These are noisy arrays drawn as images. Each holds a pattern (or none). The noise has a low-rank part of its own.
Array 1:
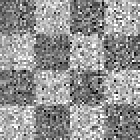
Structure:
a checkerboard
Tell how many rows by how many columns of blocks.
4 by 4
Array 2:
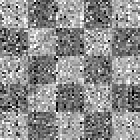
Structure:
a checkerboard
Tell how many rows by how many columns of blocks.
5 by 5
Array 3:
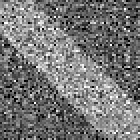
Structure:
a diagonal band
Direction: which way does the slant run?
top left to bottom right
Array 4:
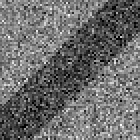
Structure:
a diagonal band
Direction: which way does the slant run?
bottom left to top right
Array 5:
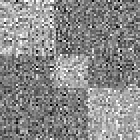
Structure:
blocks along the diagonal
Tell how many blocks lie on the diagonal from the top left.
3
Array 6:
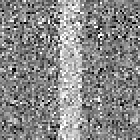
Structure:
one band of columns
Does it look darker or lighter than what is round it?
lighter
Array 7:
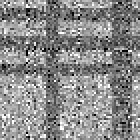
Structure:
bands of rows crossing bands of columns
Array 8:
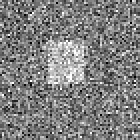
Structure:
one block
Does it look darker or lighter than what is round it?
lighter
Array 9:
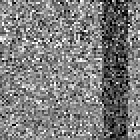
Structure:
one band of columns
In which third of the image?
right
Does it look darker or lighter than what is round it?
darker
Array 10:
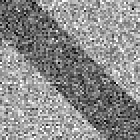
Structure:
a diagonal band
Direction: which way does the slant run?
top left to bottom right
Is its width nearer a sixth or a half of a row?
a half
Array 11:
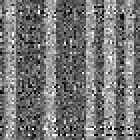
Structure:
bands of columns
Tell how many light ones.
5
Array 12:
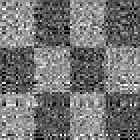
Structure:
a checkerboard
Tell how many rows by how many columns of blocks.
3 by 4
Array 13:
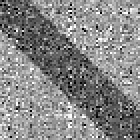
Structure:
a diagonal band
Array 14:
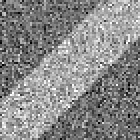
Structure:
a diagonal band
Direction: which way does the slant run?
bottom left to top right
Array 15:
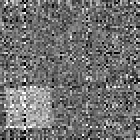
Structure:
one block
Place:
bottom left
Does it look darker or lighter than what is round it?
lighter
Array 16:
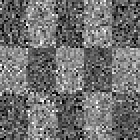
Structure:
a checkerboard
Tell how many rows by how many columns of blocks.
3 by 5
